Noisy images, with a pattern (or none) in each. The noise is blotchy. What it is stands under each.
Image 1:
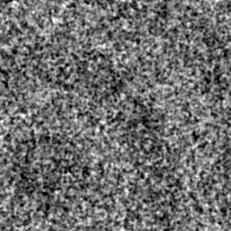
rings round one point
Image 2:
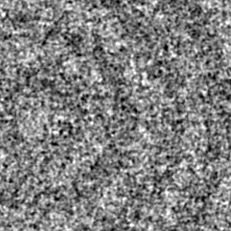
rings round one point
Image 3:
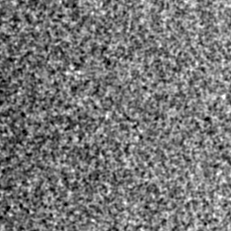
a smooth slope
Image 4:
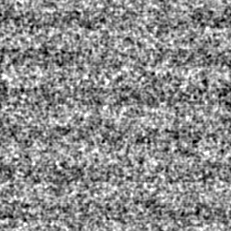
horizontal stripes
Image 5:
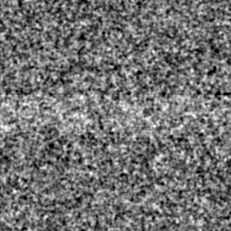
one horizontal stripe
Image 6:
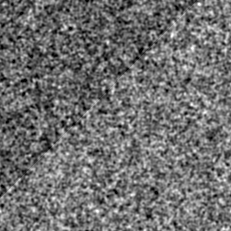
a sharp edge
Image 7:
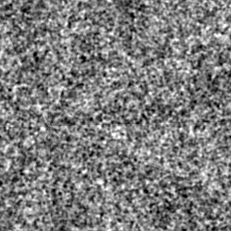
spokes from one point
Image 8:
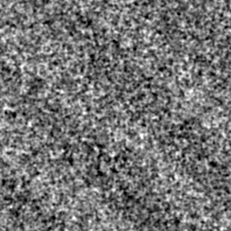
diagonal stripes
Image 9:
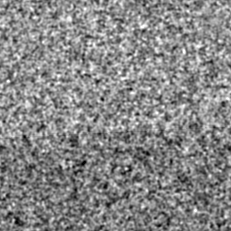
a sharp edge
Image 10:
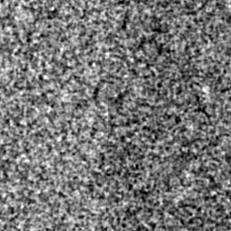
a sharp edge
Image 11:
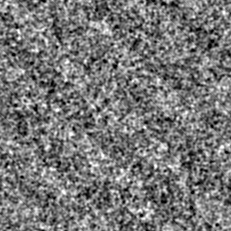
diagonal stripes
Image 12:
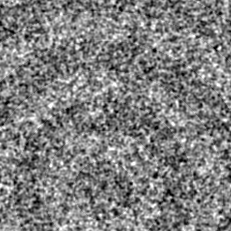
rings round one point
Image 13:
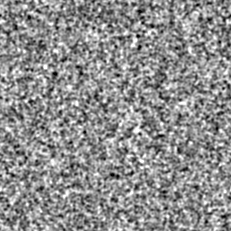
only noise
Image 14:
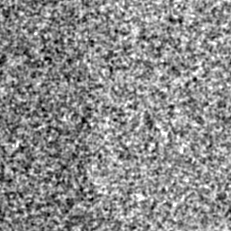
a sharp edge
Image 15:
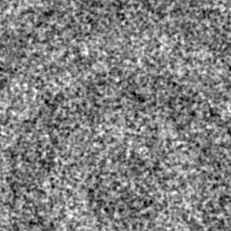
rings round one point
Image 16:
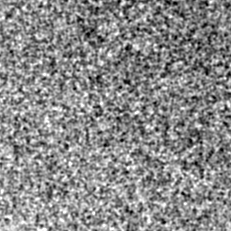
a smooth slope
